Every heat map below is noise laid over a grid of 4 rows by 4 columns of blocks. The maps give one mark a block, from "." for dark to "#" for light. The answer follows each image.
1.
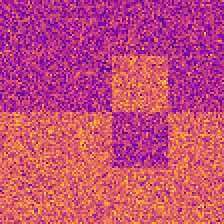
....
..#.
##.#
####
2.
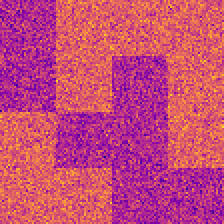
.###
.#.#
#..#
##..
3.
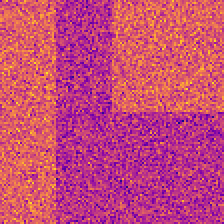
#.##
#.##
#...
#...
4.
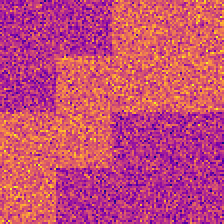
..##
.###
##..
#...
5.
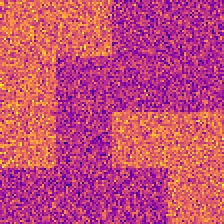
##..
#...
#.##
...#
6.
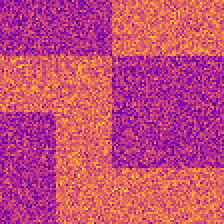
..##
##..
.#..
.###
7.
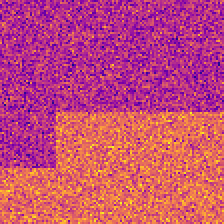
....
....
.###
####
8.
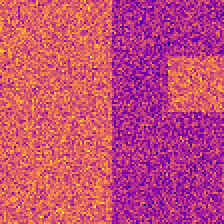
##..
##.#
##..
##..
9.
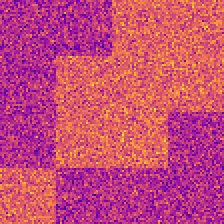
..##
.###
.##.
#...
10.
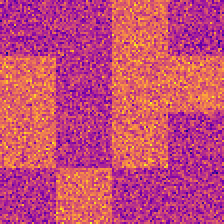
..#.
#.##
#.#.
.#..
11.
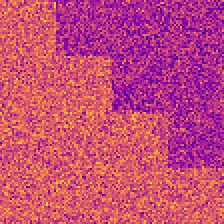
#...
##..
###.
####
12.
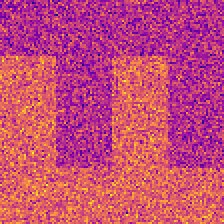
....
#.#.
#.#.
####
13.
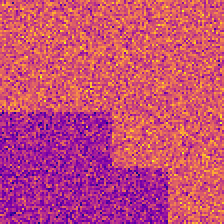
####
####
..##
...#
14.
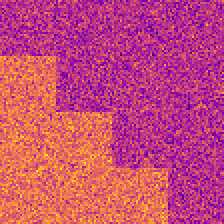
....
#...
##..
###.
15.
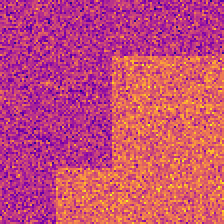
....
..##
..##
.###
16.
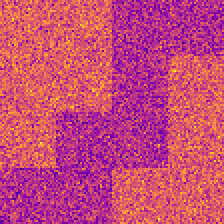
##..
##.#
#..#
..##
